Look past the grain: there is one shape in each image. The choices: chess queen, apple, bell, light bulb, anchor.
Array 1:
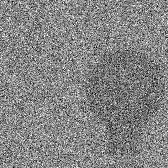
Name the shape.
light bulb
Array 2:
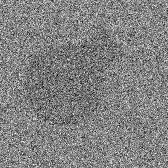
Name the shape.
light bulb
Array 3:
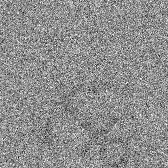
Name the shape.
anchor
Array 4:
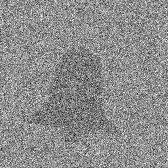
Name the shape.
bell
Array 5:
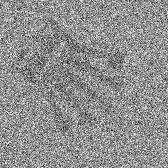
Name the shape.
chess queen
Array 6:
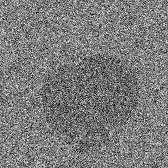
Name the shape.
apple
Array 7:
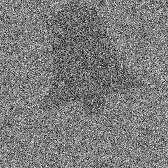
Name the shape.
bell
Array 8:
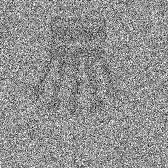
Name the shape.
chess queen
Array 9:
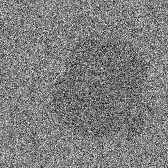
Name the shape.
apple
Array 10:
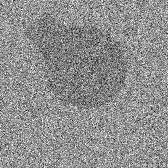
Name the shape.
light bulb
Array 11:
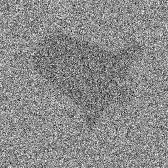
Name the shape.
bell
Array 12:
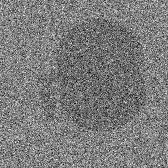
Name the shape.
apple
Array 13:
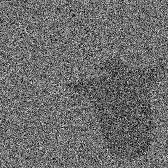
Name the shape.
bell
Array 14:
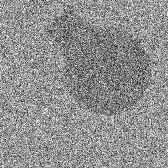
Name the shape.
light bulb
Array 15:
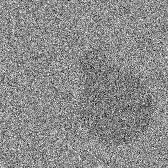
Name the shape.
light bulb
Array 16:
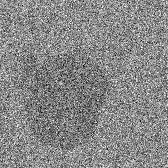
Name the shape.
apple
